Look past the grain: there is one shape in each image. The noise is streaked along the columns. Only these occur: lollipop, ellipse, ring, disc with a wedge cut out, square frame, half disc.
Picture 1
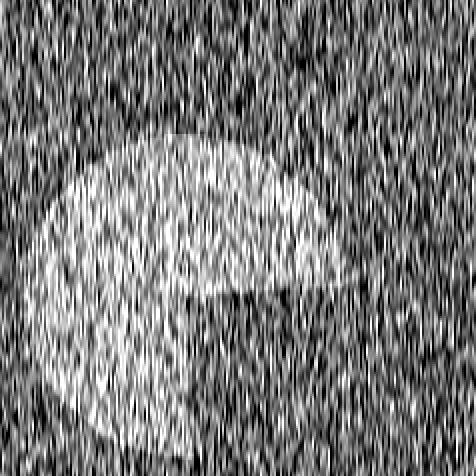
light disc with a wedge cut out
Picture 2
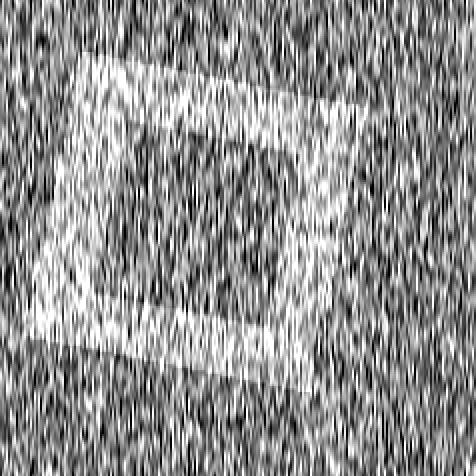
light square frame
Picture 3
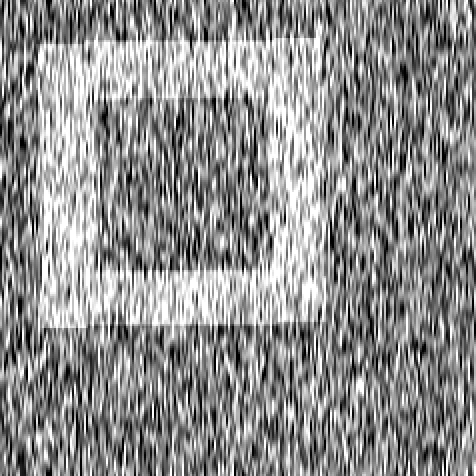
light square frame
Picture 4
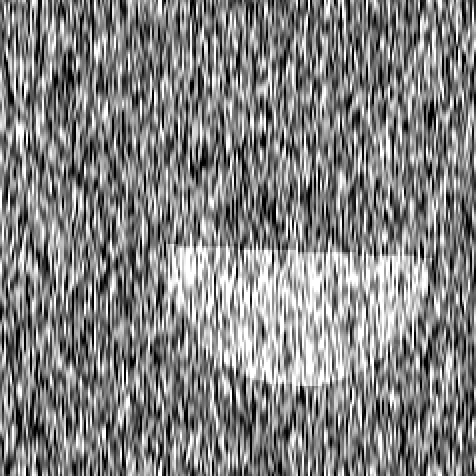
light half disc
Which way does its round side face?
down
